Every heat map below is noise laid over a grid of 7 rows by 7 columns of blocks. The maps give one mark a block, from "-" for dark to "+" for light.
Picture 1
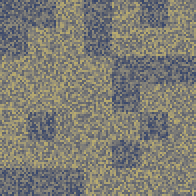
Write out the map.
- - + - + - +
- + + - + + +
+ + + + - - -
+ + + + - + +
+ - + + + - +
+ + + + - + +
- - - + + + +
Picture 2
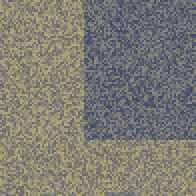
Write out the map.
+ + + - - - -
+ + + - - - -
+ + + - - - -
+ + + - - - -
+ + + - - - -
+ + + + + + +
+ + + + + + +
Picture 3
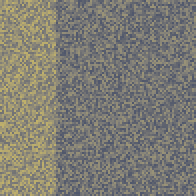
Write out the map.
+ + - - - - -
+ + - - - - -
+ + - - - - -
+ + - - - - -
+ + - - - - -
+ + - - - - -
+ + - - - - -
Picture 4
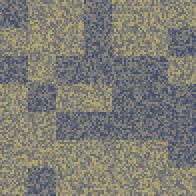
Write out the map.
- + + - + + +
+ + + - + + -
- + - - - - +
+ - + + - - -
+ + - - - - -
+ + + + + + -
+ - + + + + +
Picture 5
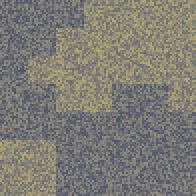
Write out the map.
- - - + + + +
- - + + + + +
- + + + + + +
- - + + - - +
- - - - - - -
+ + - - - - -
+ + - - - - -
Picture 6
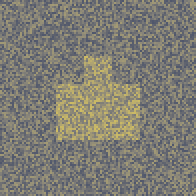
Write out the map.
- - - - - - -
- - - - - - -
- - - + - - -
- - + + + - -
- - + + + - -
- - - - - - -
- - - - - - -
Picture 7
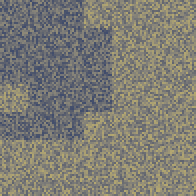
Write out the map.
- - - + + + +
- - - - + + +
- - - - + + +
+ - - - + + +
- - - + + + +
+ + + + + + +
+ + + + + + +
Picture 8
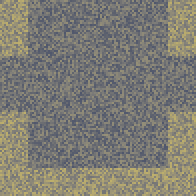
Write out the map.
+ - - - - - +
+ - - - - - +
- - - - - - -
- - - - - - -
+ - - - - - +
+ - - - - - +
+ + + + + + +
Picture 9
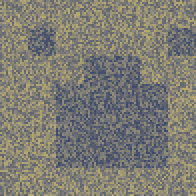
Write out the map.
+ + + + + + +
+ - + + + + -
+ + + - - + +
+ + - - - - +
+ + - - - - +
+ + - - - - +
+ + + + + + +
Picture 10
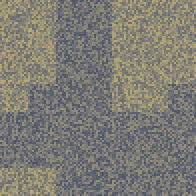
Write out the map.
+ + - - + + +
+ + - - + + +
+ + - - + + +
+ - - - + + -
- - - - - - -
- - - - - - -
+ + - - - - -
